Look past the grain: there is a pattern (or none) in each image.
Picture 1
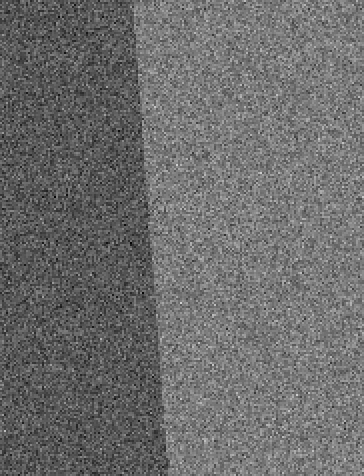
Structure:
a sharp edge
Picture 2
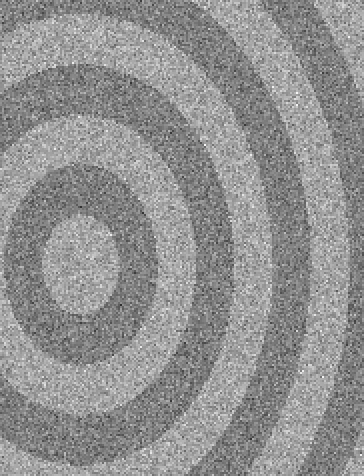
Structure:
rings round one point
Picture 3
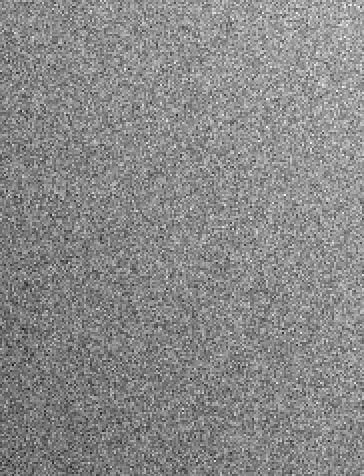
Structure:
a smooth slope
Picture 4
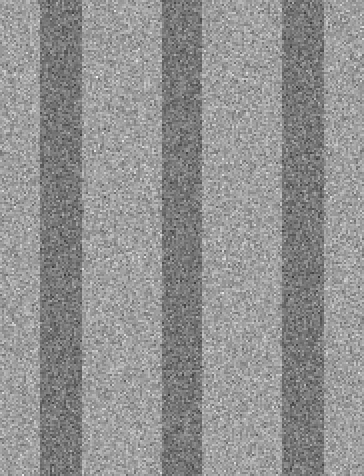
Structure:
vertical stripes
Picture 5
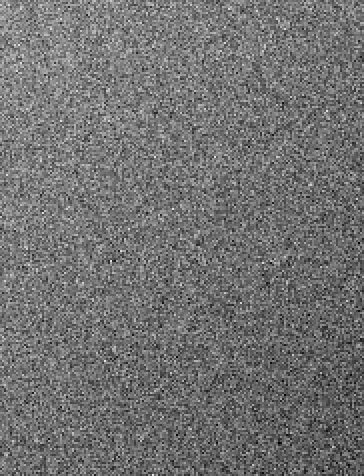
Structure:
a smooth slope
